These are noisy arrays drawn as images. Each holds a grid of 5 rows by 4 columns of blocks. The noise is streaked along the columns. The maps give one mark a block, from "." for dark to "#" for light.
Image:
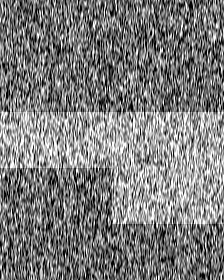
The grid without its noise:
. . . .
. . . .
# # # #
. . # #
. . . .
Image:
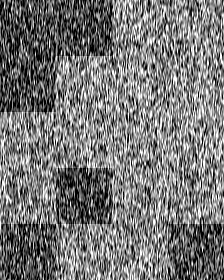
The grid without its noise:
. . # #
. # # #
# # # #
# . # #
. # # .
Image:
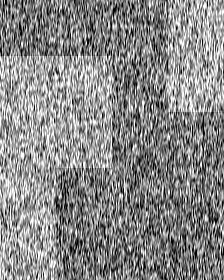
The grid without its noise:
. . . #
# # . #
# # . .
# . . .
# . . .
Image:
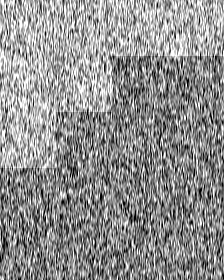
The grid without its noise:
# # # #
# # . .
# . . .
. . . .
. . . .
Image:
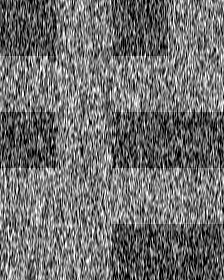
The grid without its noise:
. # . #
# # # #
. # . .
# # # #
# # . .
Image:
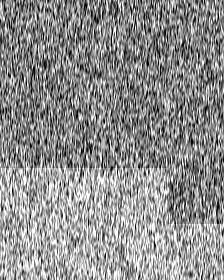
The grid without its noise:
. . . .
. . . .
. . . .
# # # .
# # # #
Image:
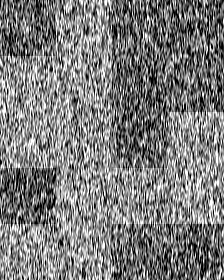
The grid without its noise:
. # . .
# # . .
# # . #
. # # #
# # . .
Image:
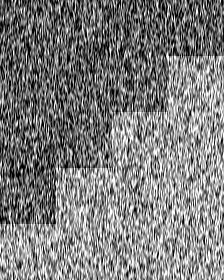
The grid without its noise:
. . . .
. . . #
. . # #
. # # #
# # # #
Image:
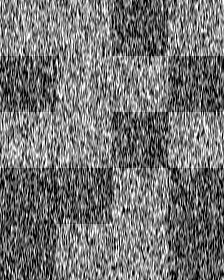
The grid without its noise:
# # . #
. # # .
# # . #
. . # .
. # # .
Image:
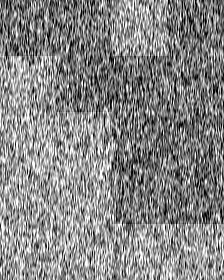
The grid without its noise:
. . # .
# . . .
# # . .
# # . .
# # # #
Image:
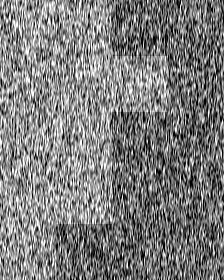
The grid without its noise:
# # . .
# # # .
# # . .
# # . .
# . . .
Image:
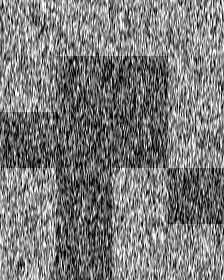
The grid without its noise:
# # # #
# . . #
. . . #
# . # .
# . # #
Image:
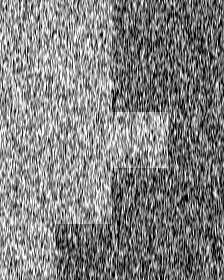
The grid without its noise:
# # . .
# # . .
# # # .
# # . .
# . . .
